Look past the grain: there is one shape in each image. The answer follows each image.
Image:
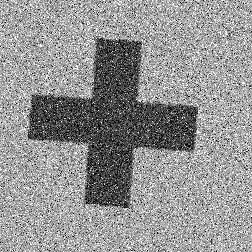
cross
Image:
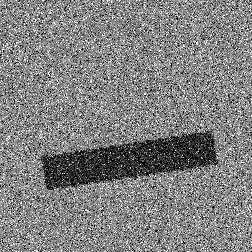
bar
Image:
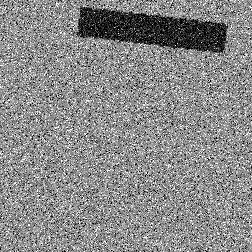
bar
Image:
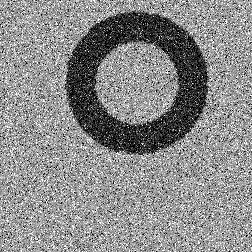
ring
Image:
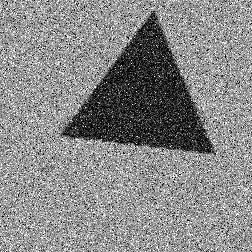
triangle
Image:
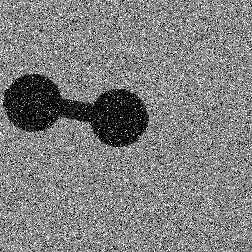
dumbbell
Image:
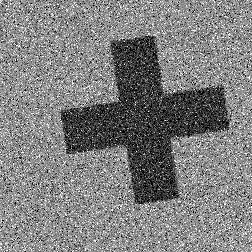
cross
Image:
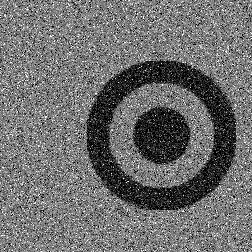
bullseye
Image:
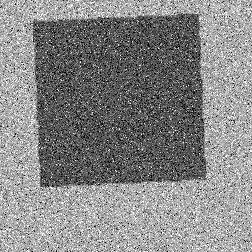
square
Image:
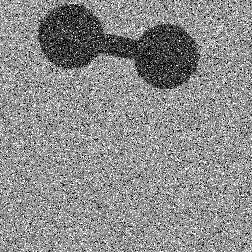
dumbbell
